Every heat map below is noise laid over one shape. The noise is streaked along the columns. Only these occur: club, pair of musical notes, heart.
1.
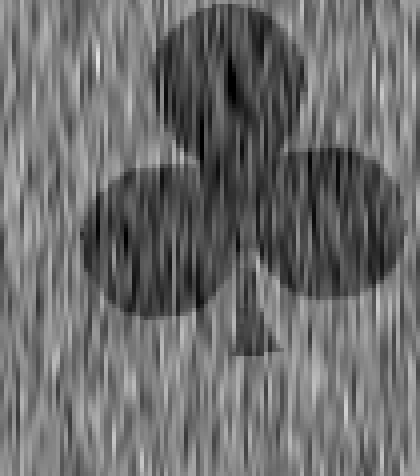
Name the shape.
club
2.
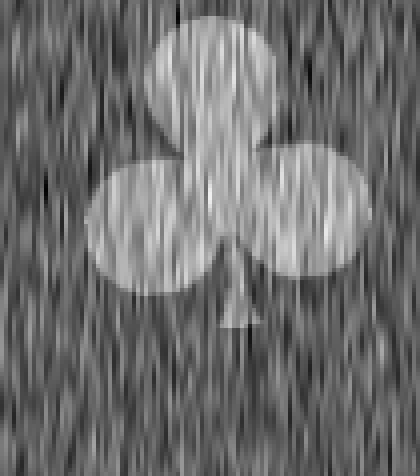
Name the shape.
club
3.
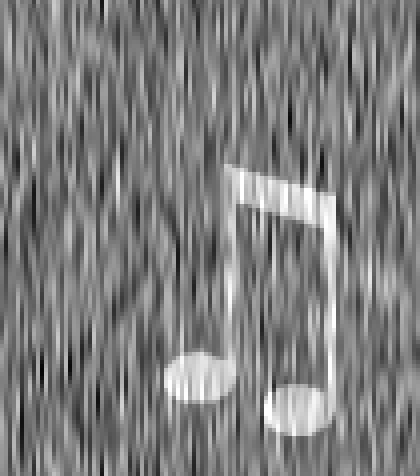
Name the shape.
pair of musical notes
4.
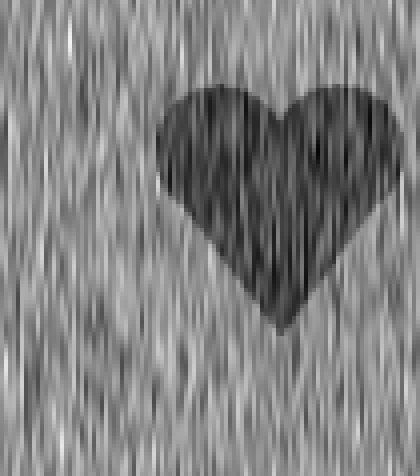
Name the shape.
heart
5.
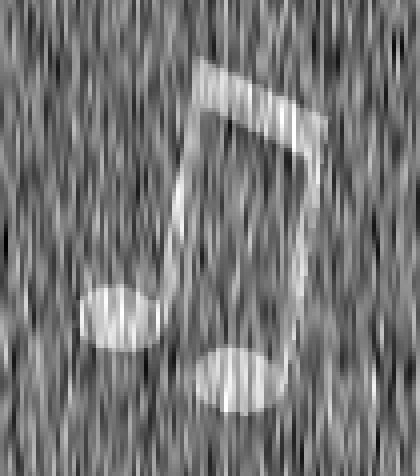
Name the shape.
pair of musical notes
